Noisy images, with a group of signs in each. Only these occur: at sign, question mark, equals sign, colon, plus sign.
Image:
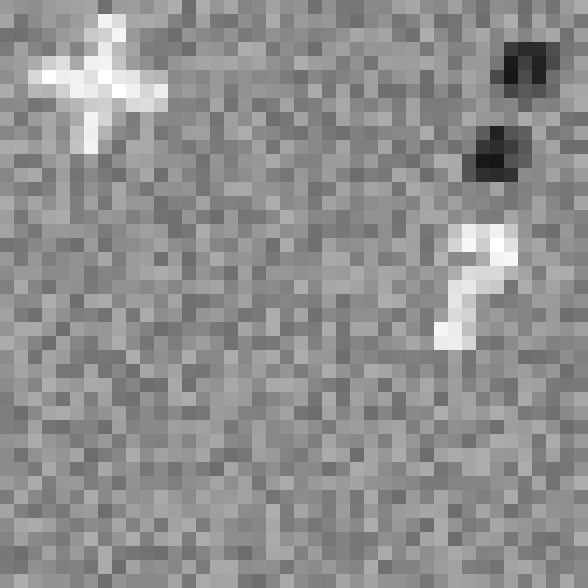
top left: light plus sign; top right: dark colon; middle right: light question mark
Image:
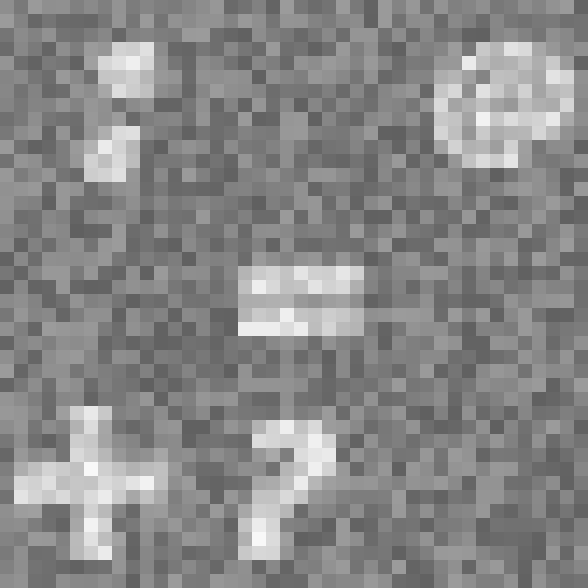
top left: light colon; top right: light at sign; centre: light equals sign; bottom left: light plus sign; bottom middle: light question mark
